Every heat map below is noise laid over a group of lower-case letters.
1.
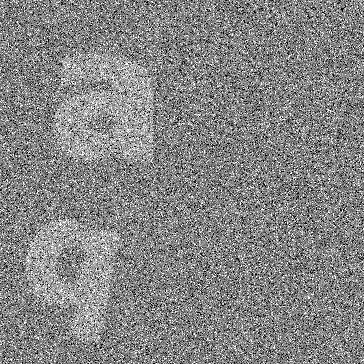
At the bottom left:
q
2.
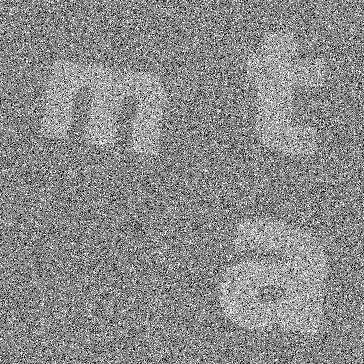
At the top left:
m
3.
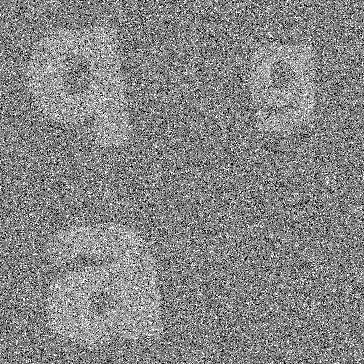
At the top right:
g
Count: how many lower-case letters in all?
3
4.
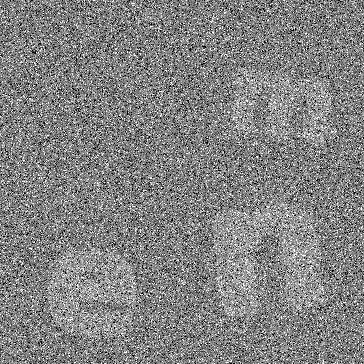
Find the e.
bottom left
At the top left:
nothing
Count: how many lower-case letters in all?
3
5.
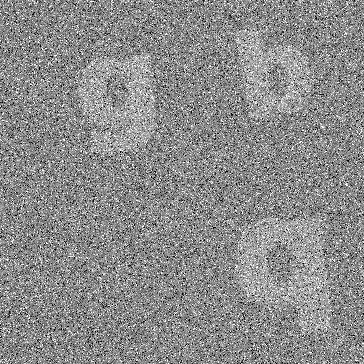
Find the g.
top left
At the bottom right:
q
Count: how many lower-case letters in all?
3
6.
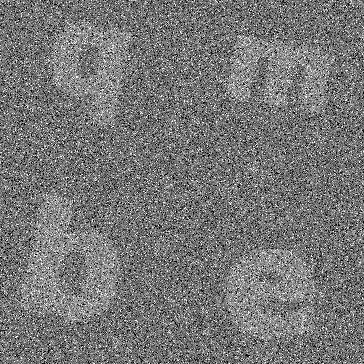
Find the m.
top right
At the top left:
q
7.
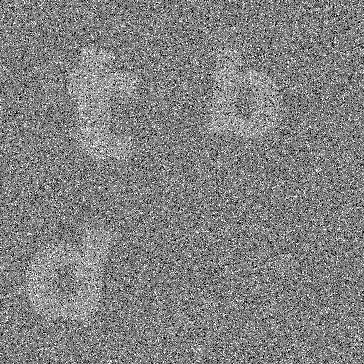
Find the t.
top left
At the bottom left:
d
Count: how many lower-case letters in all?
3
